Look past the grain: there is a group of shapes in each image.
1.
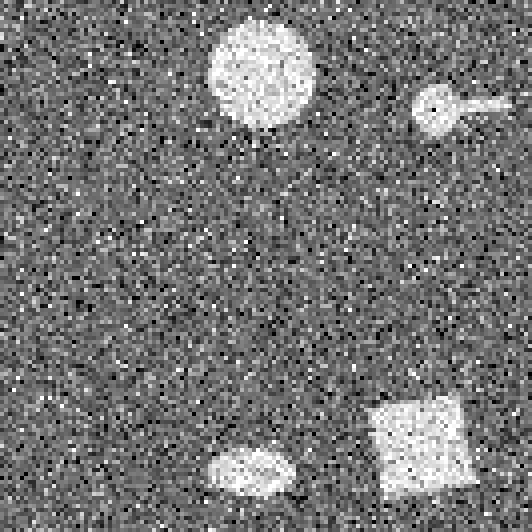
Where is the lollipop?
top right
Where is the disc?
top middle
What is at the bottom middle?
ellipse
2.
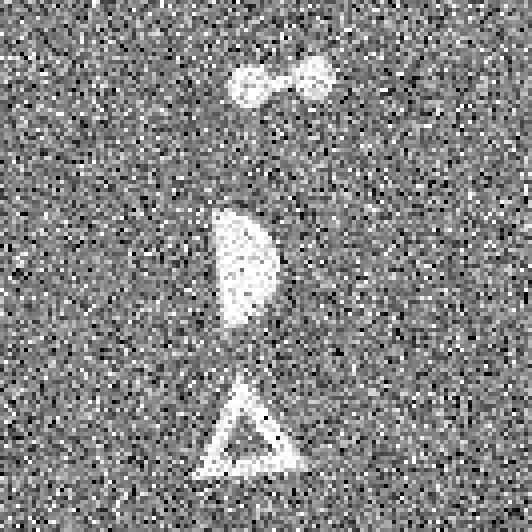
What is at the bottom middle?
triangle frame
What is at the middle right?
nothing
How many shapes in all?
3
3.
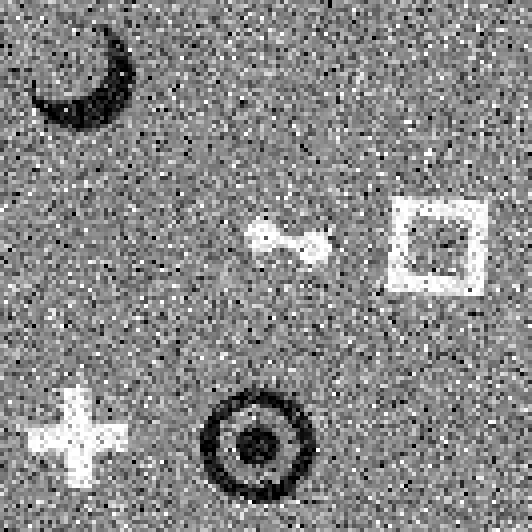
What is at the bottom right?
nothing
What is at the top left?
crescent
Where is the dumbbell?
centre
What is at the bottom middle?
bullseye
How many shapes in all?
5
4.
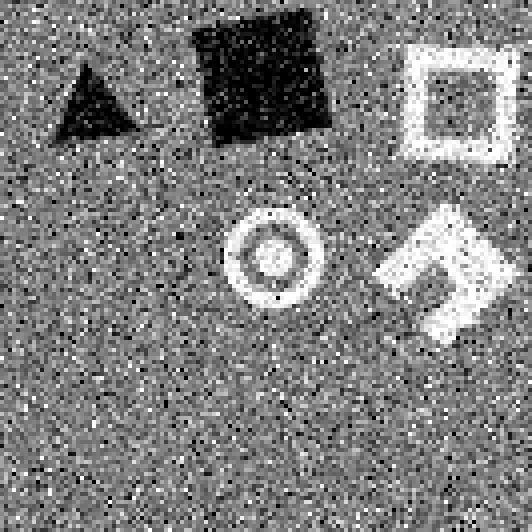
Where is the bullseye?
centre
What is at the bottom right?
nothing
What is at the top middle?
square
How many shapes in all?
5
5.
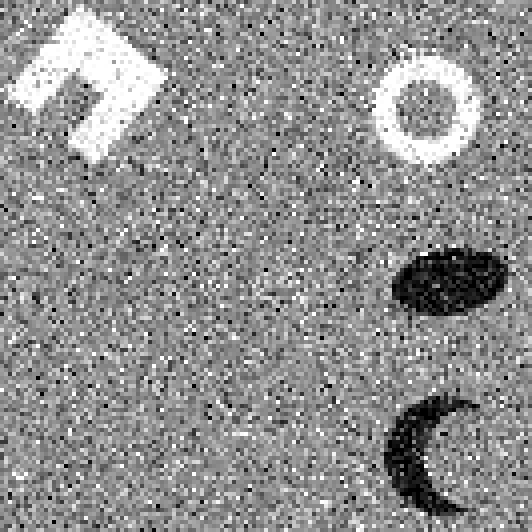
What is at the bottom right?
crescent
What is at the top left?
square with a notch
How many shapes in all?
4
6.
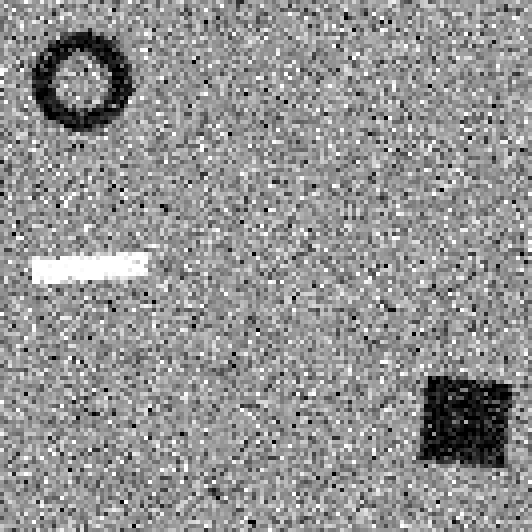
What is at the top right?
nothing
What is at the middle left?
bar
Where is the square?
bottom right
